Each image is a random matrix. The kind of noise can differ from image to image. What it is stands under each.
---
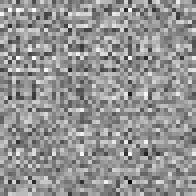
low rank plus noise
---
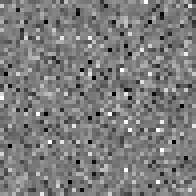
heavy tails
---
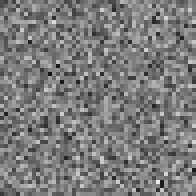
independent entries
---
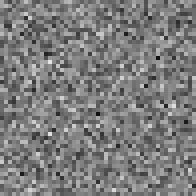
independent entries
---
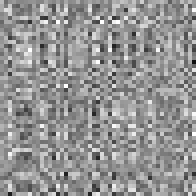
low rank plus noise
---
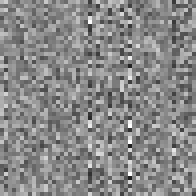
columns of uneven size
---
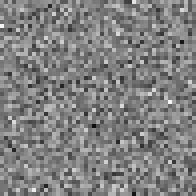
independent entries
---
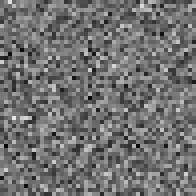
independent entries
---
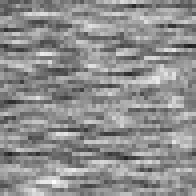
streaked along the rows
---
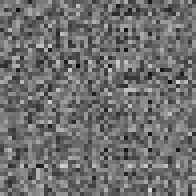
low rank plus noise
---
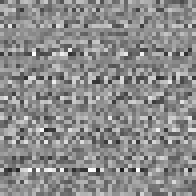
rows of uneven size
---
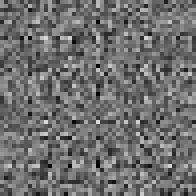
low rank plus noise
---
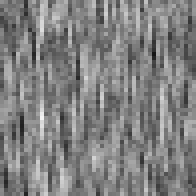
streaked along the columns
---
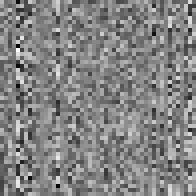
columns of uneven size
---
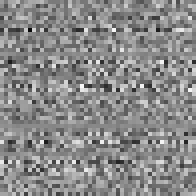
rows of uneven size
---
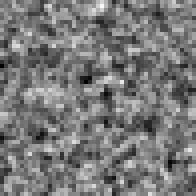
blotchy
